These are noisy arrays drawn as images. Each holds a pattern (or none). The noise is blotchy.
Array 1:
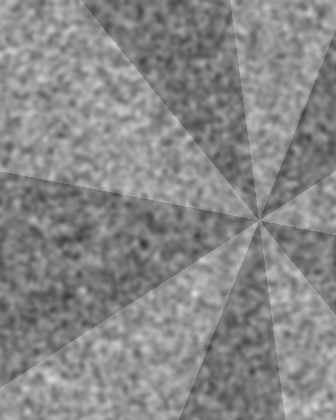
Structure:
spokes from one point
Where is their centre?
middle right
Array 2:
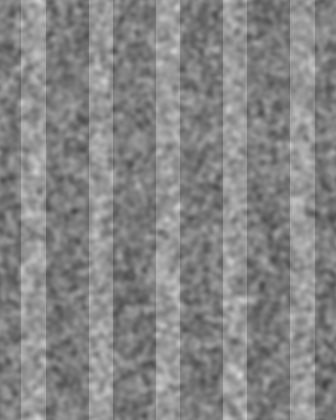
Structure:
vertical stripes
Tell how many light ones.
5
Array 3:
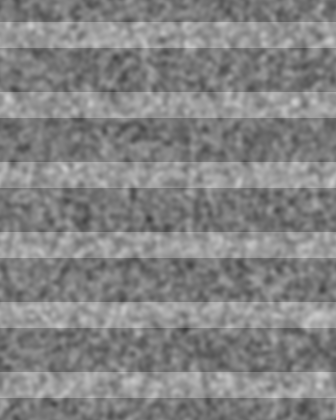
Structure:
horizontal stripes
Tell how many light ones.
6
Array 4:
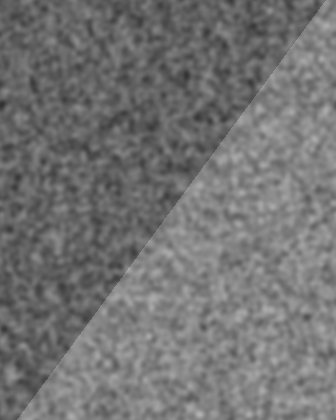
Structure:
a sharp edge
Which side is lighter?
bottom right
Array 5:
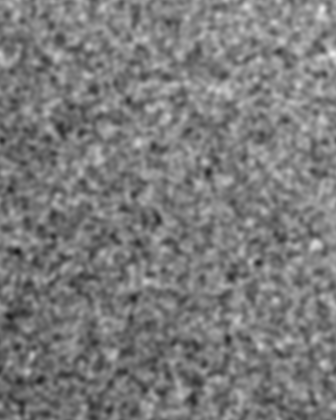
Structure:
a smooth slope
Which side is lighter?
top right
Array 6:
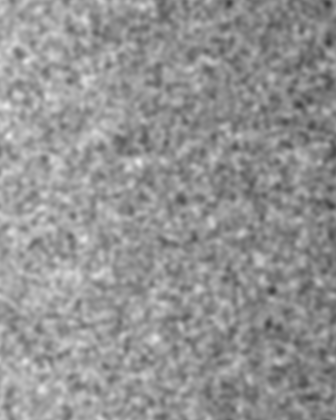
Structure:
a smooth slope
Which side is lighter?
left
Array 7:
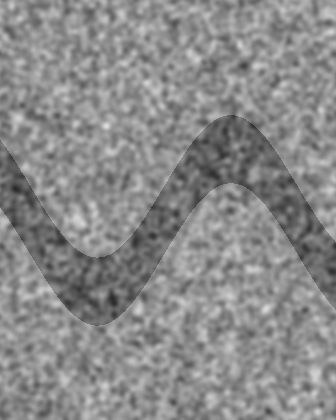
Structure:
a wavy band
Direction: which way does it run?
left to right
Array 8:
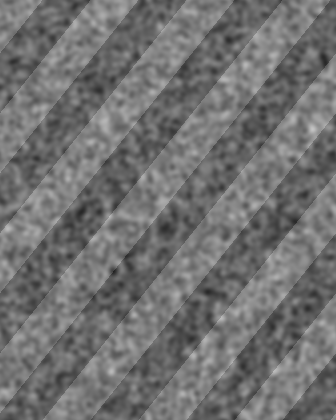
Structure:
diagonal stripes
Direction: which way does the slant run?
bottom left to top right
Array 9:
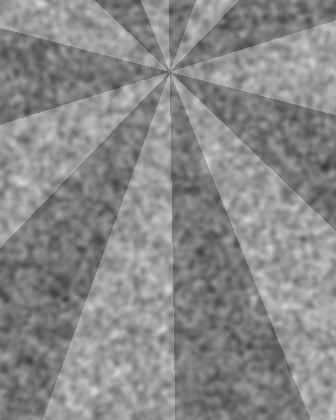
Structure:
spokes from one point
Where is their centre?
top middle
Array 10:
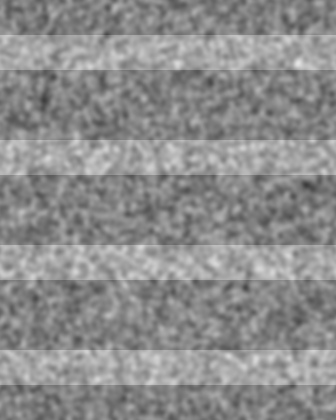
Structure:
horizontal stripes
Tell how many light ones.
4
